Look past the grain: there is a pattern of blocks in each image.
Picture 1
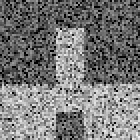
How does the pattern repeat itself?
left and right mirror each other
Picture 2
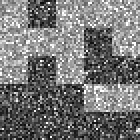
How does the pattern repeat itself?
no symmetry
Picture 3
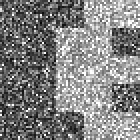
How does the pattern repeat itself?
top and bottom mirror each other
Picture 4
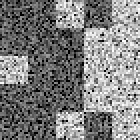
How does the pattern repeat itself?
top and bottom mirror each other
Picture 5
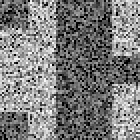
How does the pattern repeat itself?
top and bottom mirror each other
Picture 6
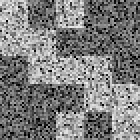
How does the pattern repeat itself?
the same after a half turn
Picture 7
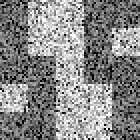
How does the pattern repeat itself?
the same after a half turn
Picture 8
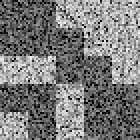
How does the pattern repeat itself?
mirrored about the diagonal from the bottom left
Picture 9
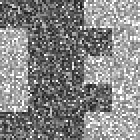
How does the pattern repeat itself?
top and bottom mirror each other
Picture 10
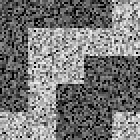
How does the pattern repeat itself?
mirrored about the diagonal from the top left
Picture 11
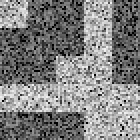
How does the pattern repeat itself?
mirrored about the diagonal from the top left
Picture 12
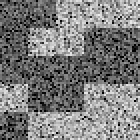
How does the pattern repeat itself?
no symmetry
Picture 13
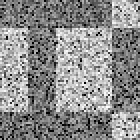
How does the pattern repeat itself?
top and bottom mirror each other
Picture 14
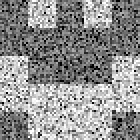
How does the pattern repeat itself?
left and right mirror each other
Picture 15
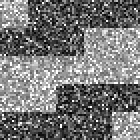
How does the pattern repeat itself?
the same after a half turn
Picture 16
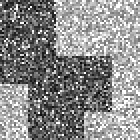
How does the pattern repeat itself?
no symmetry
